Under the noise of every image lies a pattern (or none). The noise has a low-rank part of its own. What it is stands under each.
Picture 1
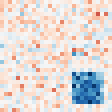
one block
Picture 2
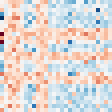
bands of rows crossing bands of columns
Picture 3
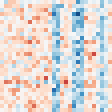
bands of columns
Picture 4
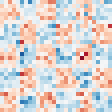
a checkerboard
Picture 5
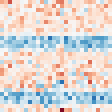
bands of rows
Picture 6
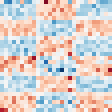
a checkerboard
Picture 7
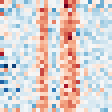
bands of columns
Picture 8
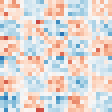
a checkerboard
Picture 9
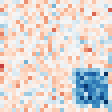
one block
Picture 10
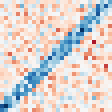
a diagonal band
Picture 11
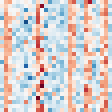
bands of columns
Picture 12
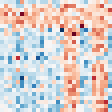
bands of rows crossing bands of columns
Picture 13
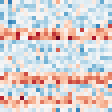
bands of rows
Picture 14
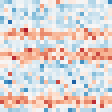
bands of rows
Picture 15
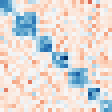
blocks along the diagonal
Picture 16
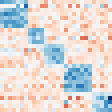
blocks along the diagonal
